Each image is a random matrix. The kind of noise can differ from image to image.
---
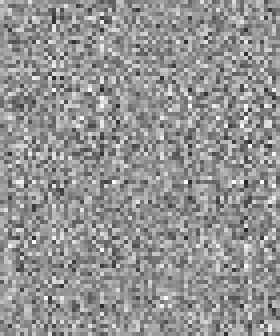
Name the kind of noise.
low rank plus noise
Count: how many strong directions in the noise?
three or four
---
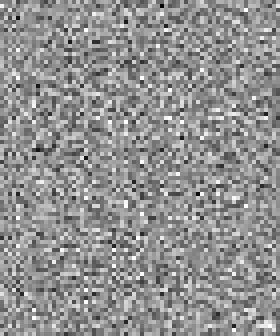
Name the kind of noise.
low rank plus noise
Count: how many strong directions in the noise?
three or four
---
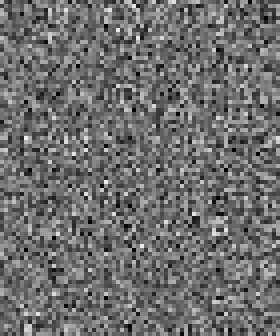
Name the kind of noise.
low rank plus noise
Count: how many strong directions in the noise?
three or four
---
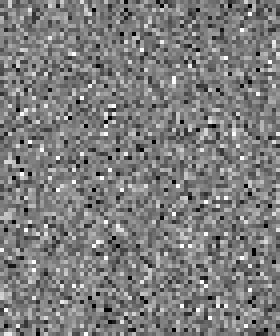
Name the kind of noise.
heavy tails
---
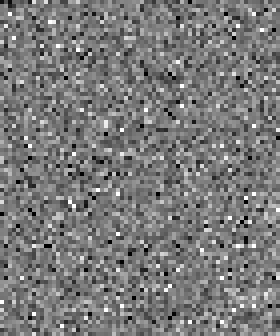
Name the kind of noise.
heavy tails
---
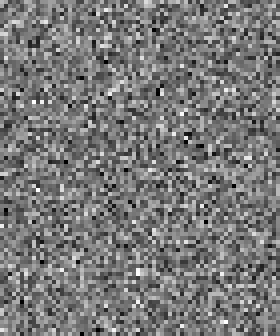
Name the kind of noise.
independent entries
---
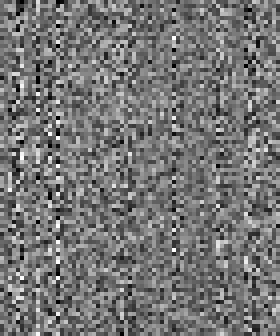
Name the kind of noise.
columns of uneven size
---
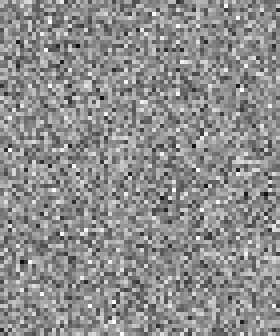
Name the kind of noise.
independent entries
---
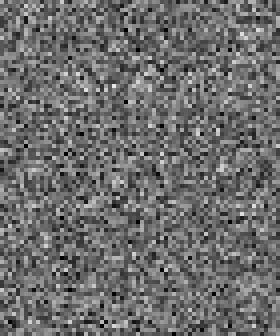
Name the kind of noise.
low rank plus noise
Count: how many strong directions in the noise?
five to eight
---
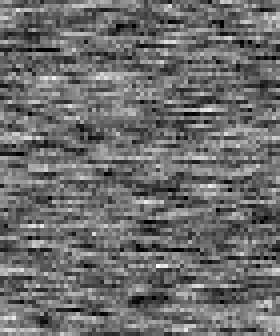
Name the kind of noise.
streaked along the rows
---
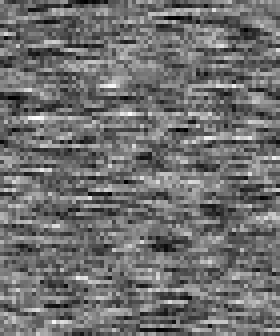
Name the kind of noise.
streaked along the rows
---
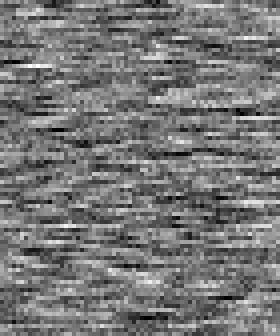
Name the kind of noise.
streaked along the rows
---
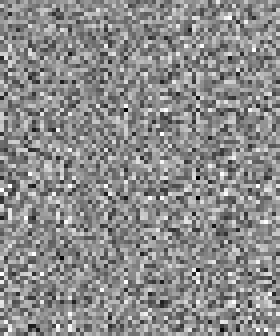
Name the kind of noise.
low rank plus noise
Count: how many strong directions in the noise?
two
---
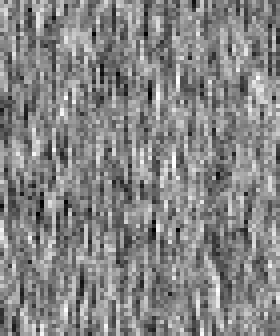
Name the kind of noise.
streaked along the columns
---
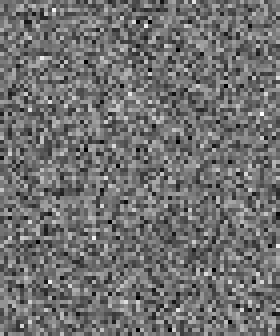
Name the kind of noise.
independent entries
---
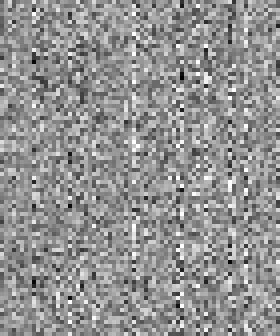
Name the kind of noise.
columns of uneven size
